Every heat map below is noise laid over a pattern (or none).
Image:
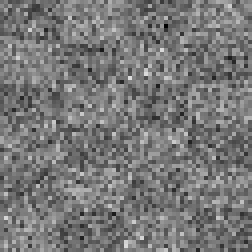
a checkerboard
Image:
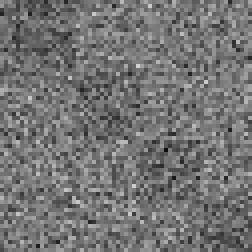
blocks along the diagonal
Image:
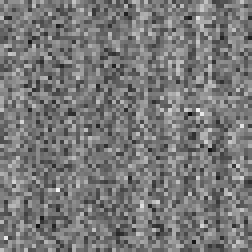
bands of columns
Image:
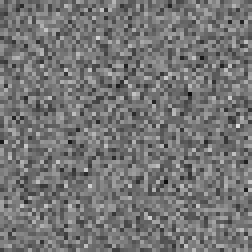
only noise
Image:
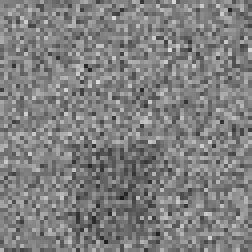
one block
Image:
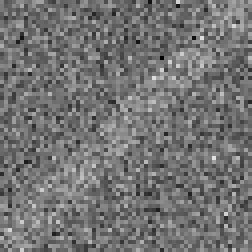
a diagonal band
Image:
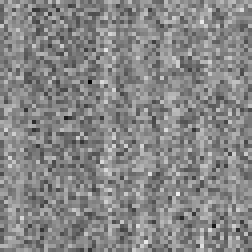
bands of columns
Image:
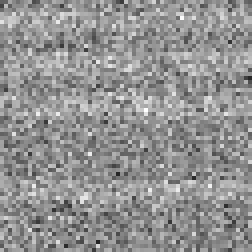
bands of rows
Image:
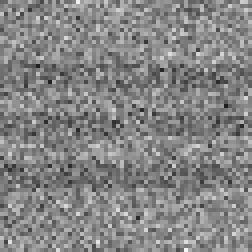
bands of rows
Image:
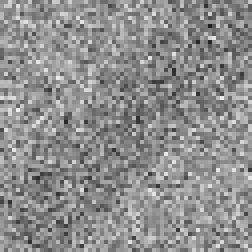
a diagonal band
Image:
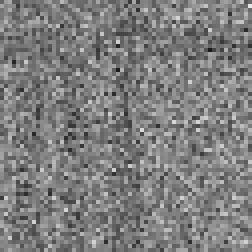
bands of rows crossing bands of columns
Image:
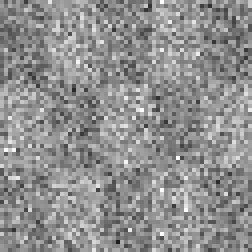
a checkerboard
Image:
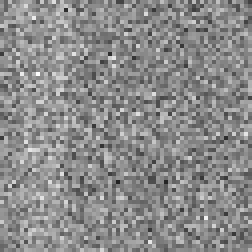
one band of columns
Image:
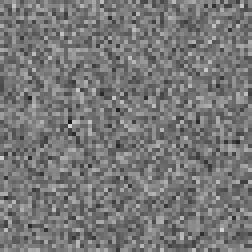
only noise
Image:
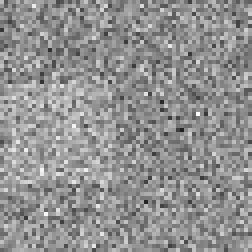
one block
